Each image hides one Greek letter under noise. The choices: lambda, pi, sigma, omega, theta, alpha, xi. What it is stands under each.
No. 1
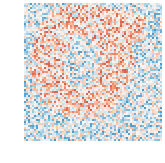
sigma
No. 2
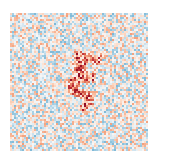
xi
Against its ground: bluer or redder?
redder
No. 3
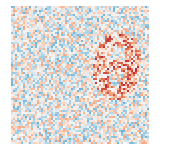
theta
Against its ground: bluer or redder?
redder
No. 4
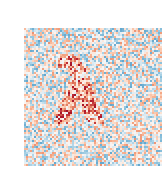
lambda
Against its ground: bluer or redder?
redder
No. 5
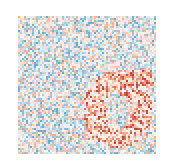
sigma
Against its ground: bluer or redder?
redder
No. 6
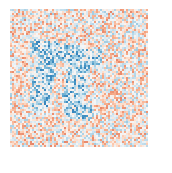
pi
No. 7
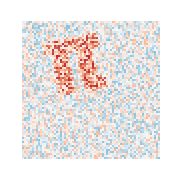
pi
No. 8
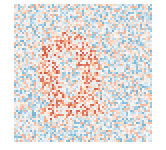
omega
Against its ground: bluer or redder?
redder
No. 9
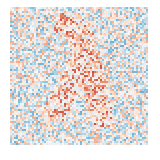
lambda
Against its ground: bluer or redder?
redder
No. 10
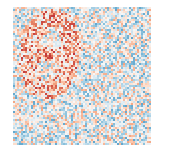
theta
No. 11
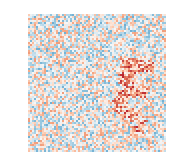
xi
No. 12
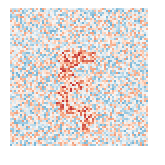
xi
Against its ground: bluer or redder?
redder
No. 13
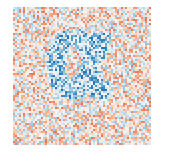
alpha
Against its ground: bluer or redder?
bluer
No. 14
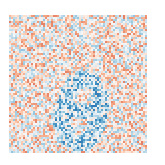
theta
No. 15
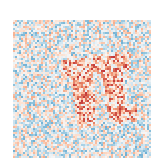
pi
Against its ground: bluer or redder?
redder
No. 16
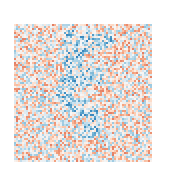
xi
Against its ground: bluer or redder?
bluer
